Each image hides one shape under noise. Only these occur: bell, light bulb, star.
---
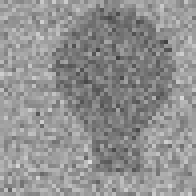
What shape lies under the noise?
light bulb
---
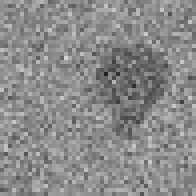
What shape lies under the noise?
light bulb
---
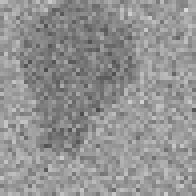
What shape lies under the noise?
light bulb
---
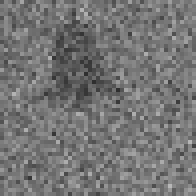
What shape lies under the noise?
bell
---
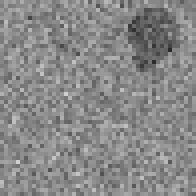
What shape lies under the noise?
light bulb
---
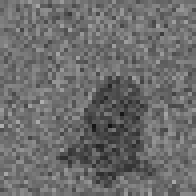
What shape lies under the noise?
bell
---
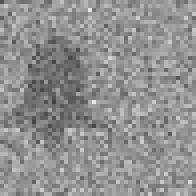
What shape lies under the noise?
bell
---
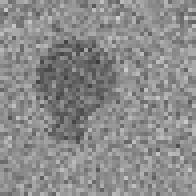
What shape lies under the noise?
light bulb
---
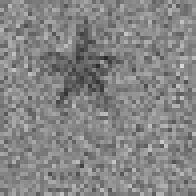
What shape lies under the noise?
star
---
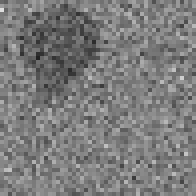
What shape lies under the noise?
light bulb
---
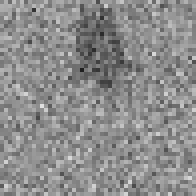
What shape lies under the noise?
bell
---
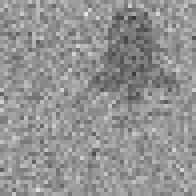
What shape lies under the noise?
bell
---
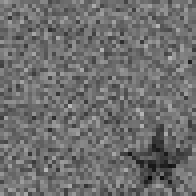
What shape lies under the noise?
star
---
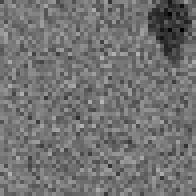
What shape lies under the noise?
light bulb
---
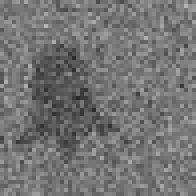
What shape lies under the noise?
bell
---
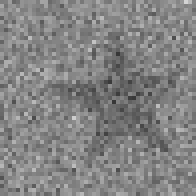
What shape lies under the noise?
star
